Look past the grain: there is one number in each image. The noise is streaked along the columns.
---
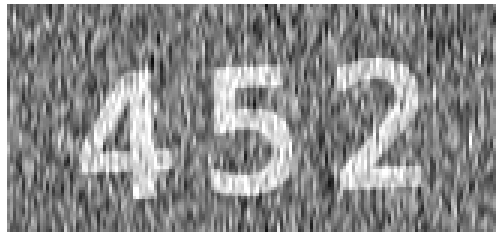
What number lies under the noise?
452
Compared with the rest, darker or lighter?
lighter
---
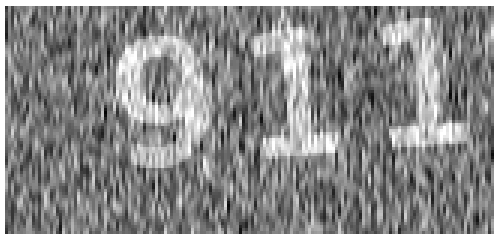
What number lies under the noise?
911
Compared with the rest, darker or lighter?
lighter
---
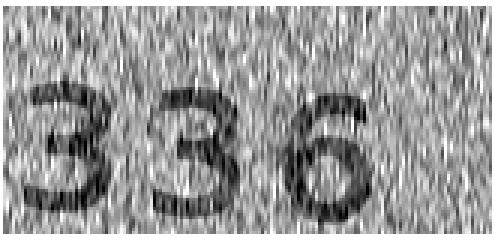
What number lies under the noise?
336
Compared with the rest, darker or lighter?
darker
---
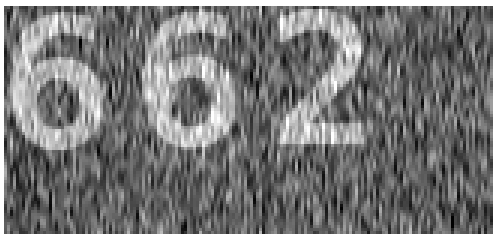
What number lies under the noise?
662
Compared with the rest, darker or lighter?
lighter
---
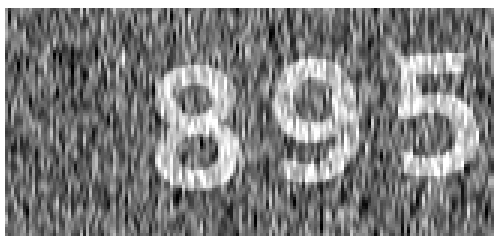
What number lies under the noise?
895
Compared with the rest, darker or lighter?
lighter
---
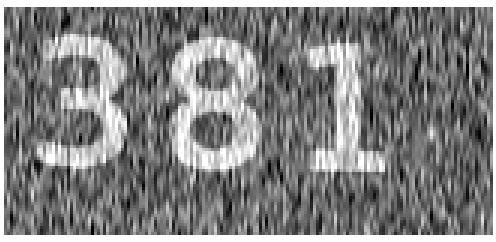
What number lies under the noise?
381
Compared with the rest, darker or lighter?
lighter
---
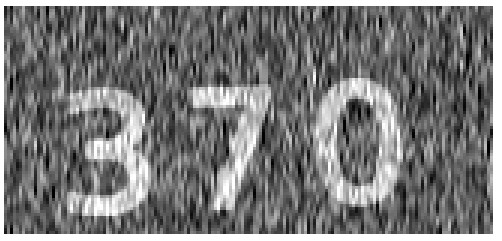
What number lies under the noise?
370
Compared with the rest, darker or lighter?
lighter
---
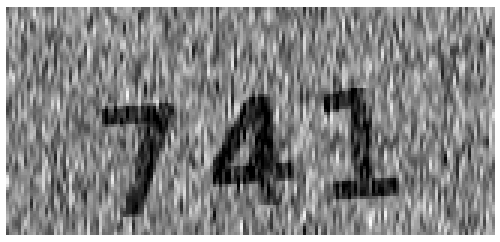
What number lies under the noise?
741
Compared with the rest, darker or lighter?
darker
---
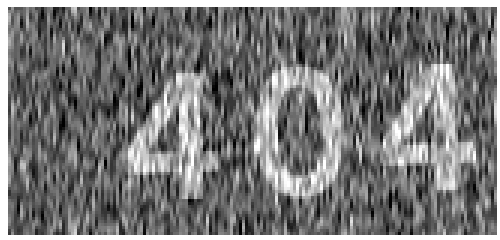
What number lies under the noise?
404
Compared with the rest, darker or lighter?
lighter
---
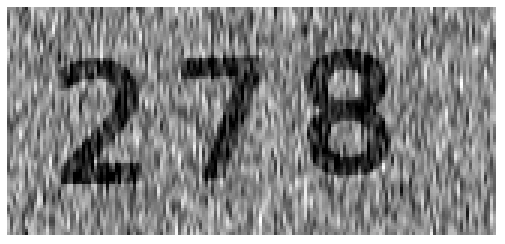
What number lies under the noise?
278
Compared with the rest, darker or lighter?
darker
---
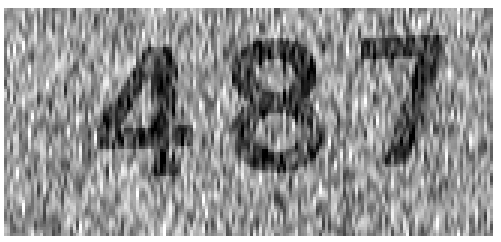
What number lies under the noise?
487
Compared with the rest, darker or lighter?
darker
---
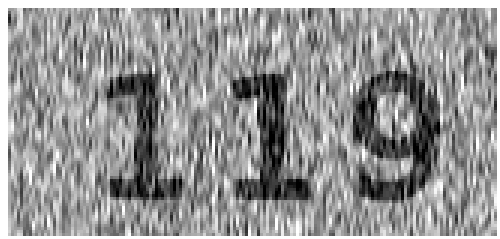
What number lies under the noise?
119
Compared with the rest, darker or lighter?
darker
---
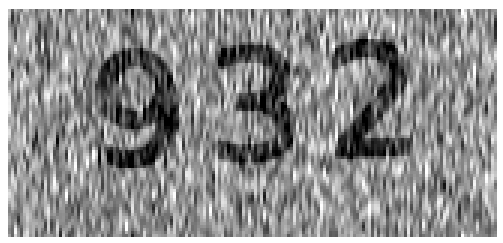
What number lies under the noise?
932
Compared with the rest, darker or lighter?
darker
